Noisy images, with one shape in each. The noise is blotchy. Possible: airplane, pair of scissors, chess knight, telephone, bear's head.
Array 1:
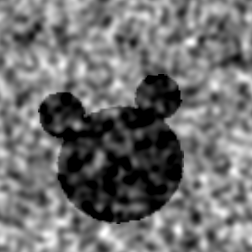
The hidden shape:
bear's head
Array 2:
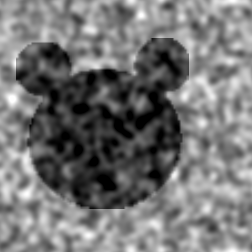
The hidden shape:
bear's head
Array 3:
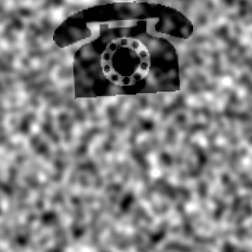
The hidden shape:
telephone
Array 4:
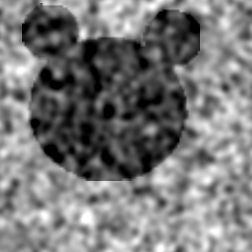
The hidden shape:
bear's head
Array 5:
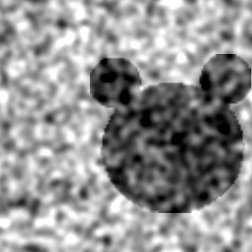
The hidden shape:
bear's head
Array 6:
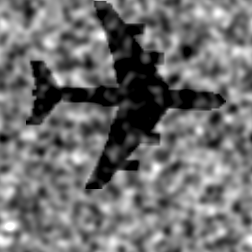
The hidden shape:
airplane
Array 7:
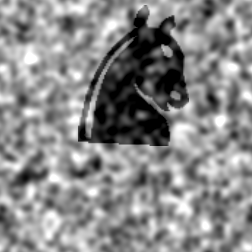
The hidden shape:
chess knight
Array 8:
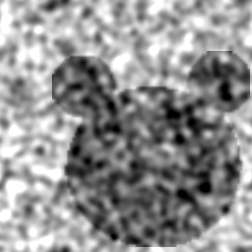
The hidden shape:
bear's head
